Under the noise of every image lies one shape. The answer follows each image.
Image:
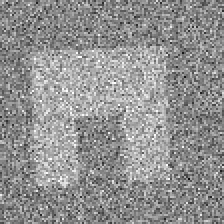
square with a notch
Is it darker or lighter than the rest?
lighter
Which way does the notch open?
down
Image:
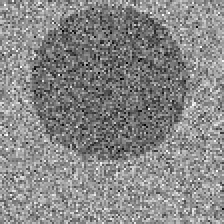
disc
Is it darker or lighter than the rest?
darker
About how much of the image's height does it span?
two thirds
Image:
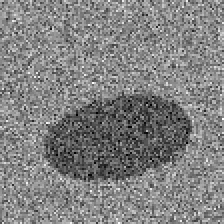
ellipse
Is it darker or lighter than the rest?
darker
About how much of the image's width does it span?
two thirds
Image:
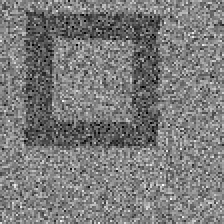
square frame
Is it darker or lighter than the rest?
darker
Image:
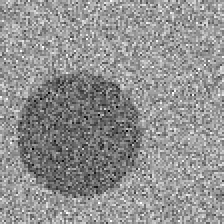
disc
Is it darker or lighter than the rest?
darker
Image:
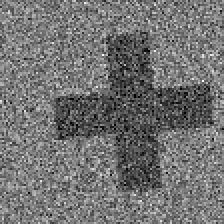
cross
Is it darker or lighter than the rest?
darker
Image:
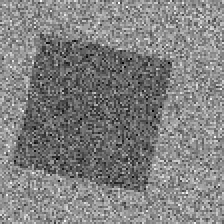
square
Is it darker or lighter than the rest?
darker
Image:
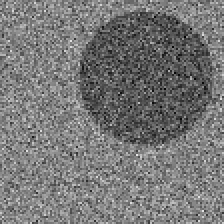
disc
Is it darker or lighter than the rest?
darker
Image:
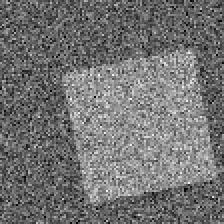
square
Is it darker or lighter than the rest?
lighter
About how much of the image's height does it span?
two thirds
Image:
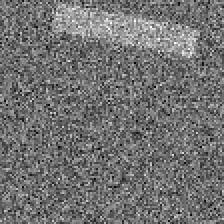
bar
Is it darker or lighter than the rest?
lighter
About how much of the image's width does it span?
two thirds
